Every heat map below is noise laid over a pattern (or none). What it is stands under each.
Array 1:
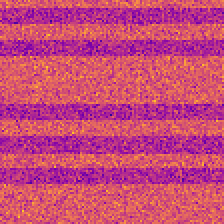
bands of rows
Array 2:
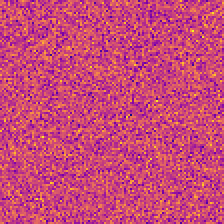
only noise
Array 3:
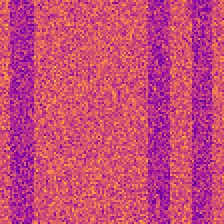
bands of columns
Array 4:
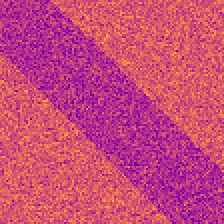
a diagonal band
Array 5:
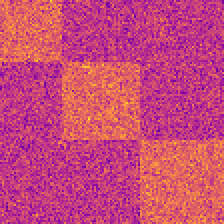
blocks along the diagonal
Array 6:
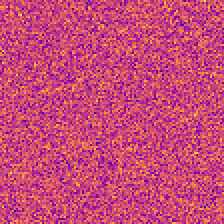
only noise
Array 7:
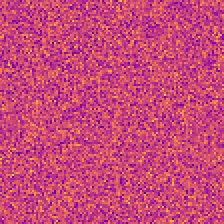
only noise
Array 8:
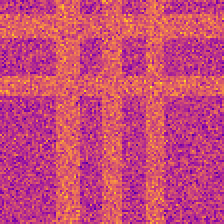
bands of rows crossing bands of columns
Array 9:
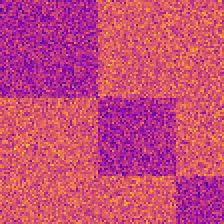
blocks along the diagonal
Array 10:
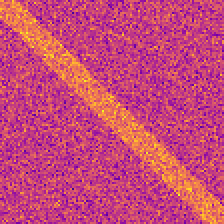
a diagonal band
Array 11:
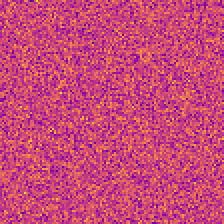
only noise
